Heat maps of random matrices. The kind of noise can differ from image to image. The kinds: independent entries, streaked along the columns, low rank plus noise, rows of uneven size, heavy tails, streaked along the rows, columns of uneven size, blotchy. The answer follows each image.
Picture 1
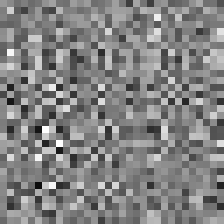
low rank plus noise
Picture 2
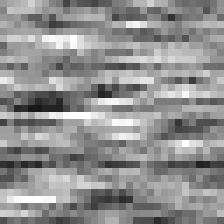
streaked along the rows
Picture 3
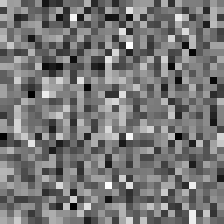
low rank plus noise
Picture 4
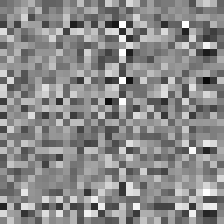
low rank plus noise
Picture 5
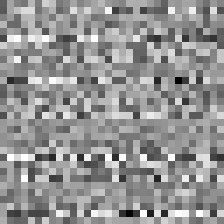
rows of uneven size
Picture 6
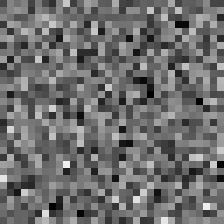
independent entries
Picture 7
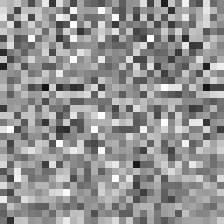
low rank plus noise
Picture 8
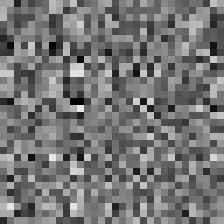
low rank plus noise
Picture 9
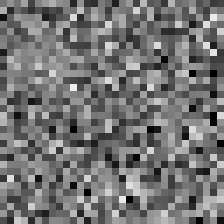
low rank plus noise
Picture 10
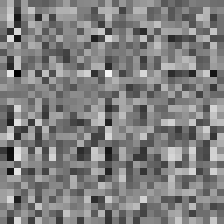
low rank plus noise
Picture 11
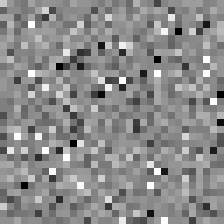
heavy tails
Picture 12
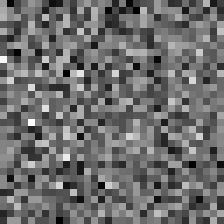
low rank plus noise
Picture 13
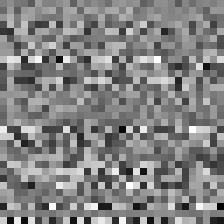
rows of uneven size
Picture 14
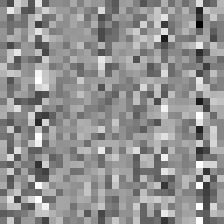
columns of uneven size
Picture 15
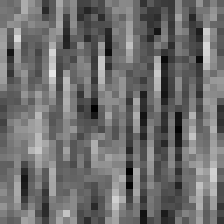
streaked along the columns
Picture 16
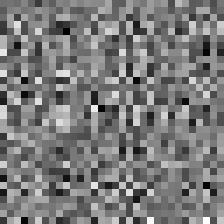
low rank plus noise
